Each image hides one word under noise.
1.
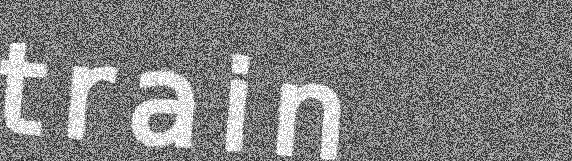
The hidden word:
train
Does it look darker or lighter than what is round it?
lighter
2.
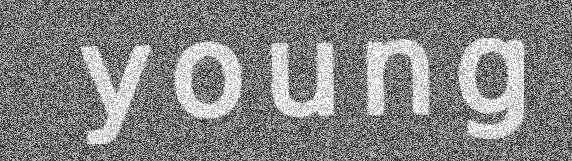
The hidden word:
young
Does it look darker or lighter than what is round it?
lighter
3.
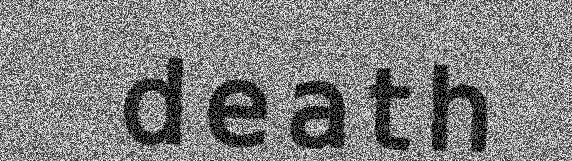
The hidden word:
death
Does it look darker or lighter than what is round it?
darker
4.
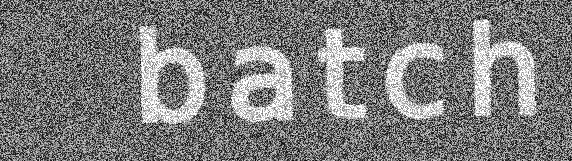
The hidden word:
batch
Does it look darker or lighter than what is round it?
lighter
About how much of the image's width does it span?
two thirds
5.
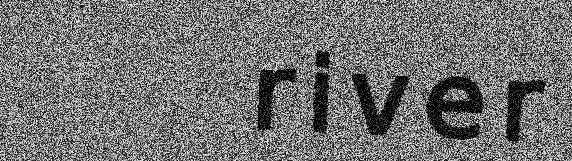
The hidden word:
river
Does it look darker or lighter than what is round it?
darker
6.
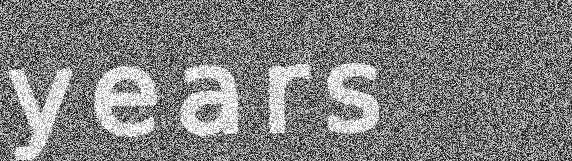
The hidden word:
years
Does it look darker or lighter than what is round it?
lighter
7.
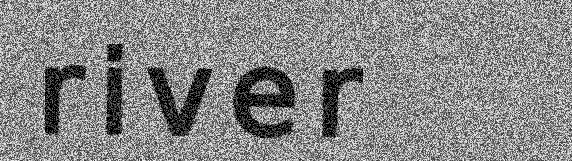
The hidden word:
river
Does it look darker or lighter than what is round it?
darker
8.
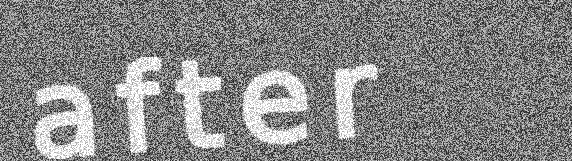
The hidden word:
after
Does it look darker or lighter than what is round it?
lighter
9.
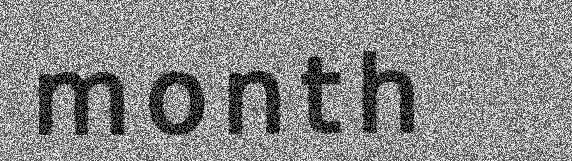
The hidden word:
month
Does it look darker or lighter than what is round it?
darker
